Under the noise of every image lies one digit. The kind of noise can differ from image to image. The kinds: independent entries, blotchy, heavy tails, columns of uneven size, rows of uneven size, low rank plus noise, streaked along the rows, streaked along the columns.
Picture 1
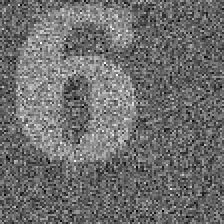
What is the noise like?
low rank plus noise
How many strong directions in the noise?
three or four
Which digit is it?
6
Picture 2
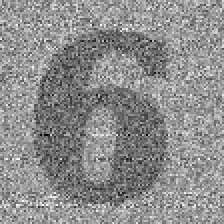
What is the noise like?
rows of uneven size
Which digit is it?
6
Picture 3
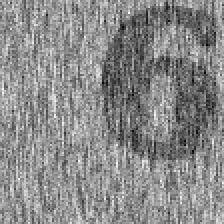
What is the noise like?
streaked along the columns
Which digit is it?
6
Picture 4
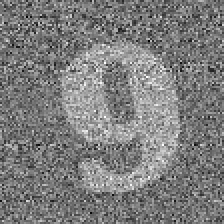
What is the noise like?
rows of uneven size
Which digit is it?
9
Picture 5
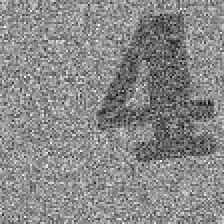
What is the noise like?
low rank plus noise
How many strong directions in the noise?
three or four
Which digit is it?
4
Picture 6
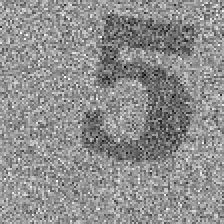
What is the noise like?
low rank plus noise
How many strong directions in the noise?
one
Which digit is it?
5
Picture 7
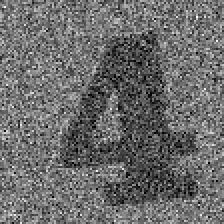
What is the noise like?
independent entries
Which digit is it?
4
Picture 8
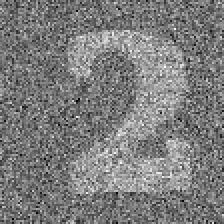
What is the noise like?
low rank plus noise
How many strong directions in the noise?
one
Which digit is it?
2
